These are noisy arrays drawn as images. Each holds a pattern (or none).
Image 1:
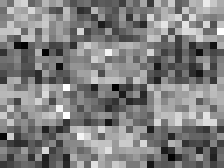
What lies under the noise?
a checkerboard
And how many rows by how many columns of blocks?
4 by 3
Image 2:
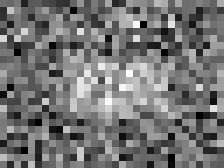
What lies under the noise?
one block
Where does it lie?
centre
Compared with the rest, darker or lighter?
lighter
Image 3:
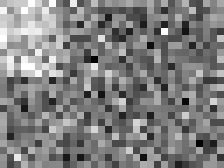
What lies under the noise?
one block
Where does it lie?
top left
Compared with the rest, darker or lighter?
lighter
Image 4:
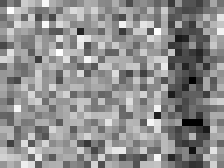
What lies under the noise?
one band of columns
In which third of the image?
right
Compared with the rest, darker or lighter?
darker
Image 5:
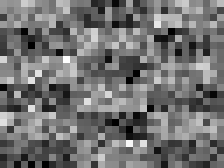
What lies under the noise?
a checkerboard
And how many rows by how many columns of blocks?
6 by 3
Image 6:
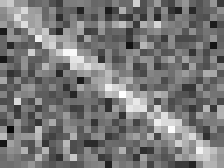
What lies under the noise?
a diagonal band
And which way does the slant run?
top left to bottom right
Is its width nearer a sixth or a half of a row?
a sixth
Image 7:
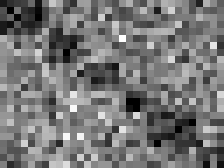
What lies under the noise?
blocks along the diagonal
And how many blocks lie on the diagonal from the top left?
6
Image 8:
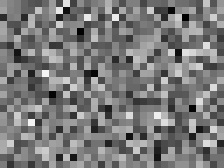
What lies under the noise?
only noise
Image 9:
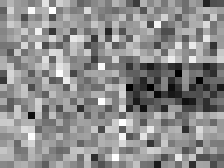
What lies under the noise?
one block
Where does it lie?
middle right
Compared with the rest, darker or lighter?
darker
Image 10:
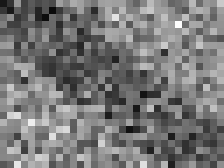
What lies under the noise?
a diagonal band
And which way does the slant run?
top left to bottom right
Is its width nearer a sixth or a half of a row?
a half
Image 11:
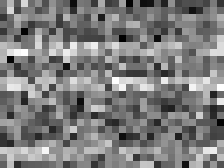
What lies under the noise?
bands of rows
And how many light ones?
3
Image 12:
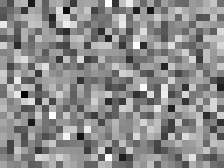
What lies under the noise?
only noise
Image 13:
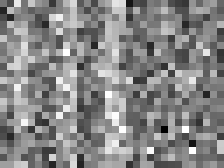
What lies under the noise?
bands of columns
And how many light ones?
3
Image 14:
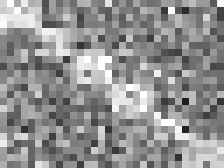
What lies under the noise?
blocks along the diagonal
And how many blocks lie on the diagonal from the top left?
6
